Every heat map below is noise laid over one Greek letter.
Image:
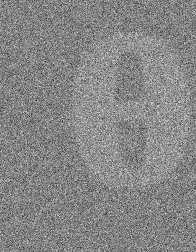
theta
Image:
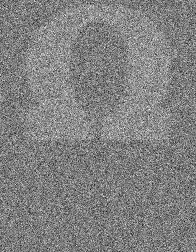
omega
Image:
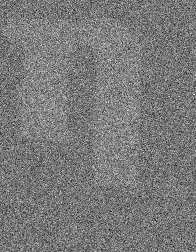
eta
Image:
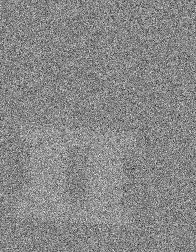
pi
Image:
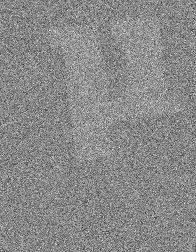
mu
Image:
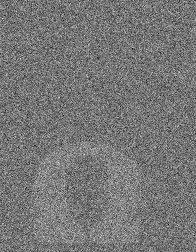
omega
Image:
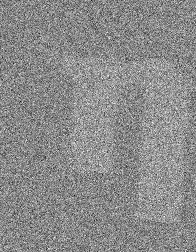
eta
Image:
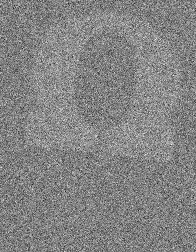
omega
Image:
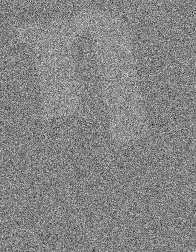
eta
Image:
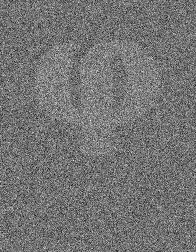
phi
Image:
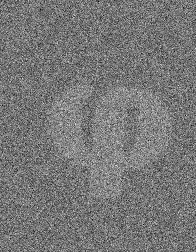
phi
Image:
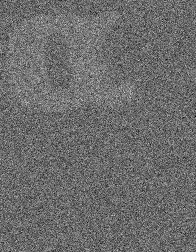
alpha
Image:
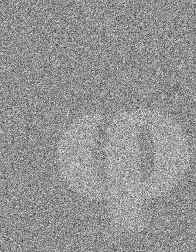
phi
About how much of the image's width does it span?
two thirds
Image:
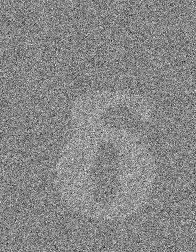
delta
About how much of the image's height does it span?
half
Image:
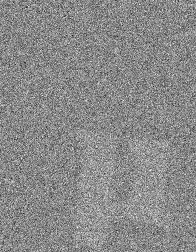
mu
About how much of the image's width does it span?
half
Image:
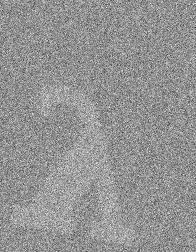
lambda
